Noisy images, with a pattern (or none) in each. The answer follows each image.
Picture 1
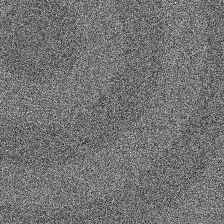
rings round one point
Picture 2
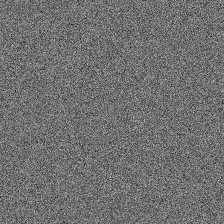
only noise
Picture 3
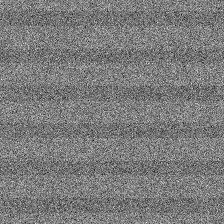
horizontal stripes
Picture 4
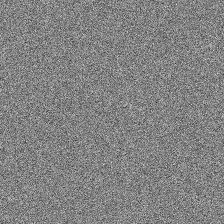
only noise
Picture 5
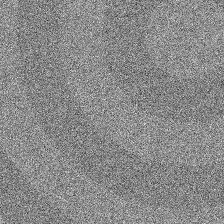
rings round one point
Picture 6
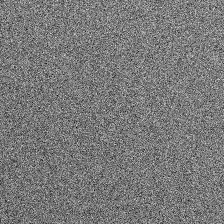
a smooth slope
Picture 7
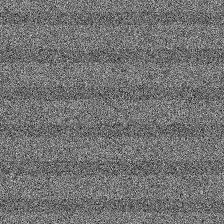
horizontal stripes
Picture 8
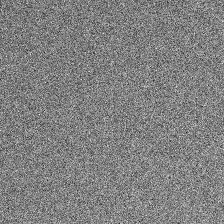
a smooth slope
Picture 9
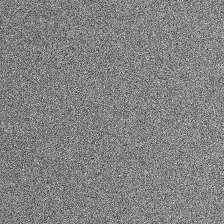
a smooth slope
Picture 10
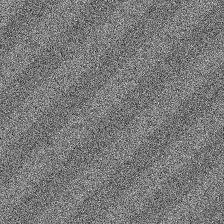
diagonal stripes
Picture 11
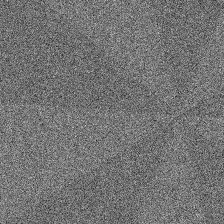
spokes from one point
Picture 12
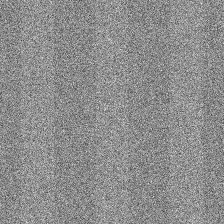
vertical stripes
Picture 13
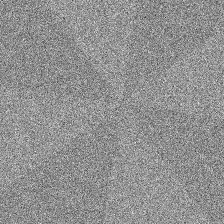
spokes from one point
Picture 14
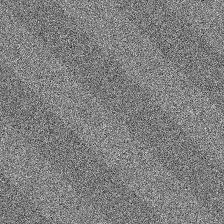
diagonal stripes
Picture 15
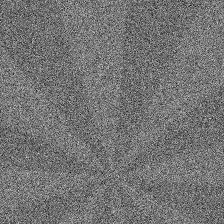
spokes from one point
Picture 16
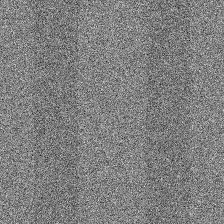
vertical stripes
